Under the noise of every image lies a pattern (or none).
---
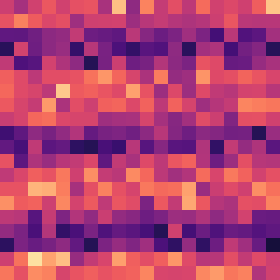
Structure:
horizontal stripes
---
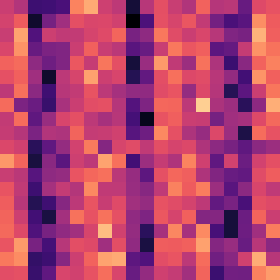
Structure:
vertical stripes
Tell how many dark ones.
3
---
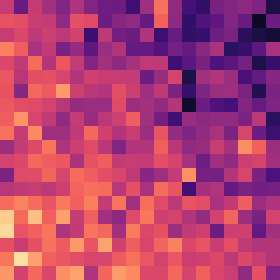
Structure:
a smooth slope
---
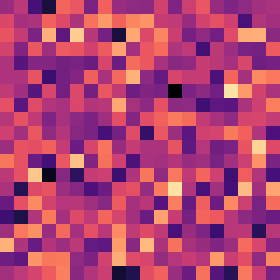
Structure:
only noise
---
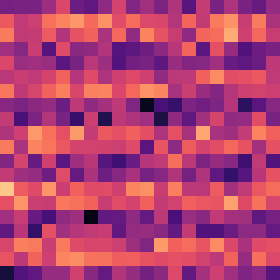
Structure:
horizontal stripes
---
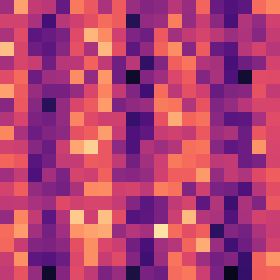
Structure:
vertical stripes
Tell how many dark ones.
3
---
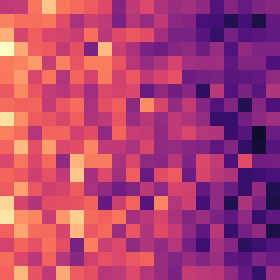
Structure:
a smooth slope
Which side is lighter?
left
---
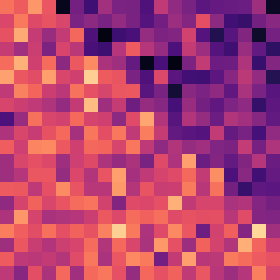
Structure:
a sharp edge
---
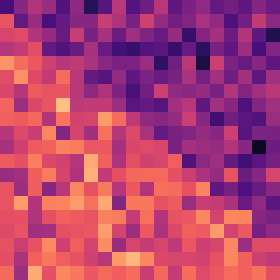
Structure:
a sharp edge
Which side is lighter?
bottom left
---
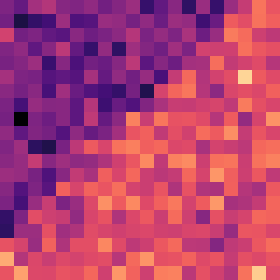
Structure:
a sharp edge
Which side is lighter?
bottom right
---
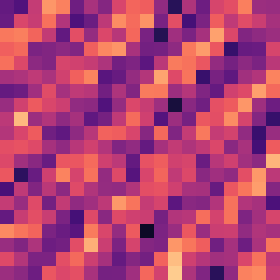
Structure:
diagonal stripes
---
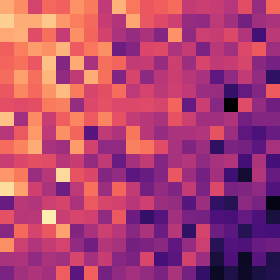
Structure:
a smooth slope
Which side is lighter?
top left
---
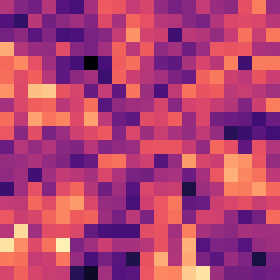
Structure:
spokes from one point
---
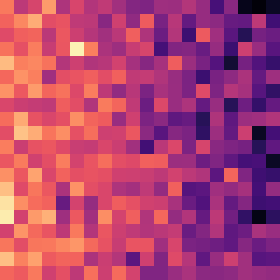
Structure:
a smooth slope
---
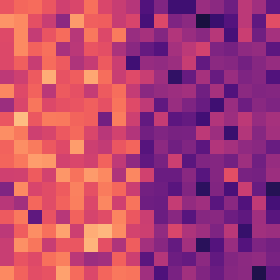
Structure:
a sharp edge
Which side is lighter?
left
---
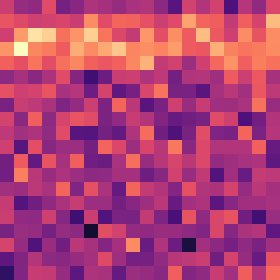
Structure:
one horizontal stripe
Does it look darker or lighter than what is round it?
lighter
